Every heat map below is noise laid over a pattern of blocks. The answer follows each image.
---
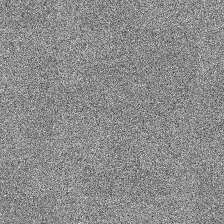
mirrored about the diagonal from the bottom left
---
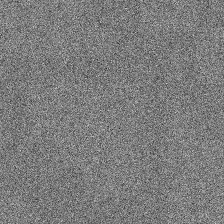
mirrored about the diagonal from the bottom left
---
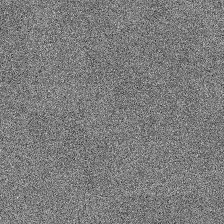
mirrored about the diagonal from the bottom left
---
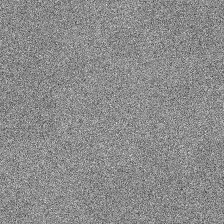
mirrored about the diagonal from the bottom left
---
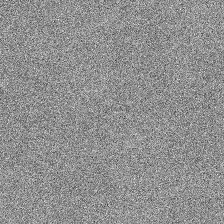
the same after a half turn
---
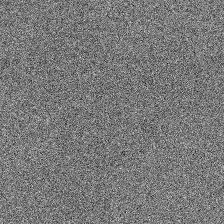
mirrored about the diagonal from the top left
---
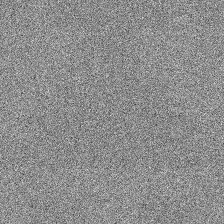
left and right mirror each other
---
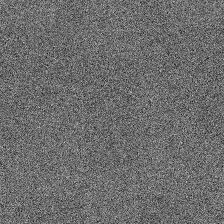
left and right mirror each other
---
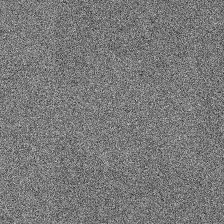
top and bottom mirror each other
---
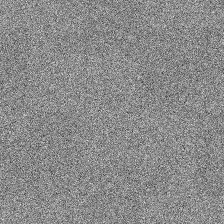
the same after a half turn
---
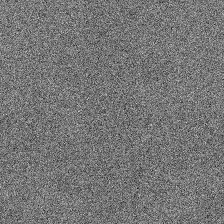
left and right mirror each other
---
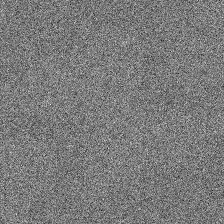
the same after a half turn
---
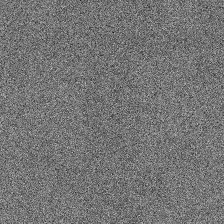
left and right mirror each other
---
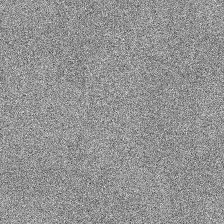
top and bottom mirror each other
